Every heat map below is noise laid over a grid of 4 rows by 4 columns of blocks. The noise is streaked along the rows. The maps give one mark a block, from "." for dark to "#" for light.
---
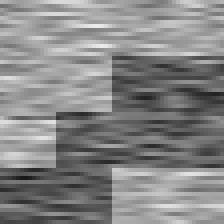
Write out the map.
# # # #
# # . .
# . . .
. . # #
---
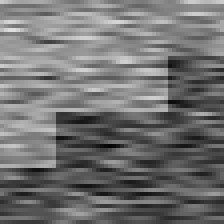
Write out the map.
# # # #
# # # .
# . . .
. . . .
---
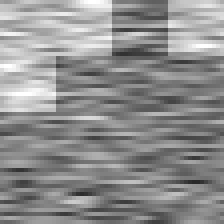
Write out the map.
# # . #
# . . .
. . . .
. . . .
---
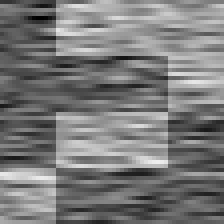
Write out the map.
. # # #
. . . #
. # # .
# . . .
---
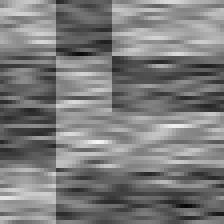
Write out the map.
# . # #
. # . .
. # # #
# . . .
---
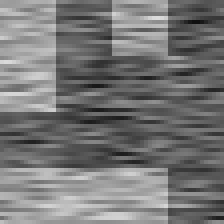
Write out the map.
# . # .
# . . .
. . . .
# # # .
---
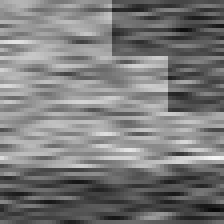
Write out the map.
# # . .
# # # .
# # # #
. . . .
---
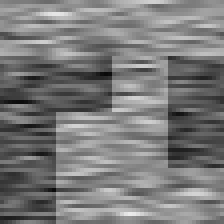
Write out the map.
# # # #
. . # .
. # # .
. # # #
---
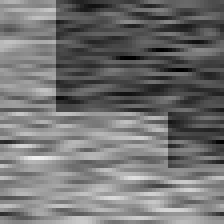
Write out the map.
# . . .
# . . .
# # # .
# # # #
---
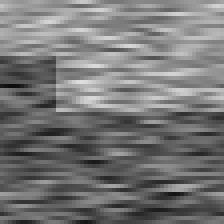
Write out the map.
# # # #
. # # #
. . . .
. . . .
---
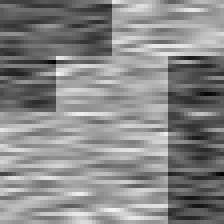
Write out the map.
. . # #
. # # .
# # # .
# # # .
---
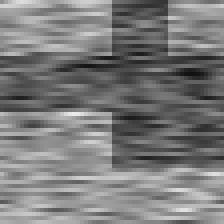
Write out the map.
# # . #
. . . .
# # . .
# # # #
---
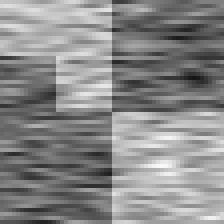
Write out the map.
# # . .
. # . .
. . # #
. . # #
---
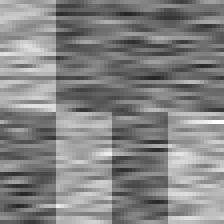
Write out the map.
# . . .
# . . .
. # . #
. # . #
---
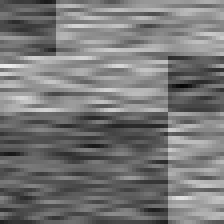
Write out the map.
. # # #
# # # .
. . . #
. . . #
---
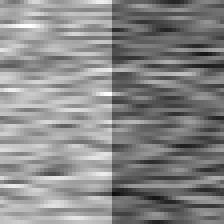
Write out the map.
# # . .
# # . .
# # . .
# # . .
